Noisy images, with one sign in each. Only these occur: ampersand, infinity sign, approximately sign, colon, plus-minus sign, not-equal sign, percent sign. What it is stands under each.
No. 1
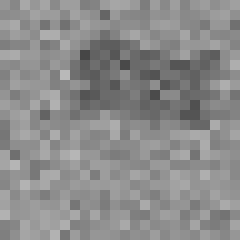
approximately sign
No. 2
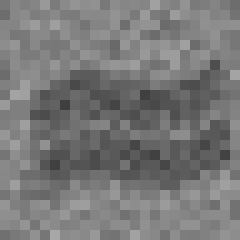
approximately sign
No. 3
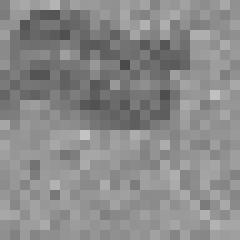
approximately sign
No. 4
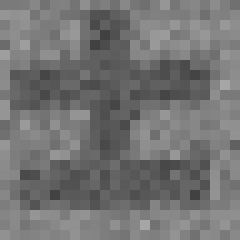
plus-minus sign
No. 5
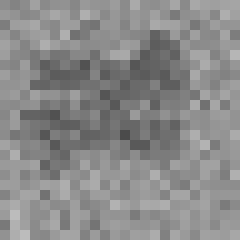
not-equal sign
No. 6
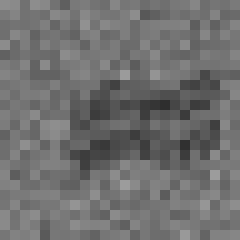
approximately sign
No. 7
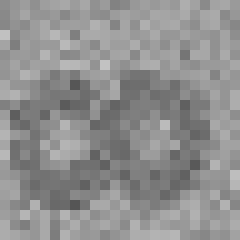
infinity sign
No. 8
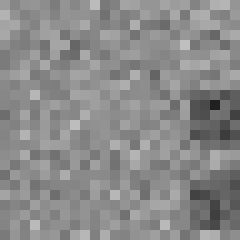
colon
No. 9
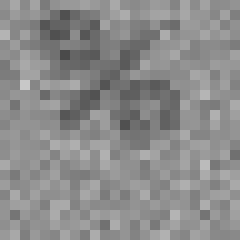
percent sign
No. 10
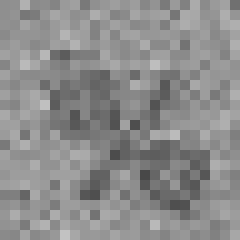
percent sign
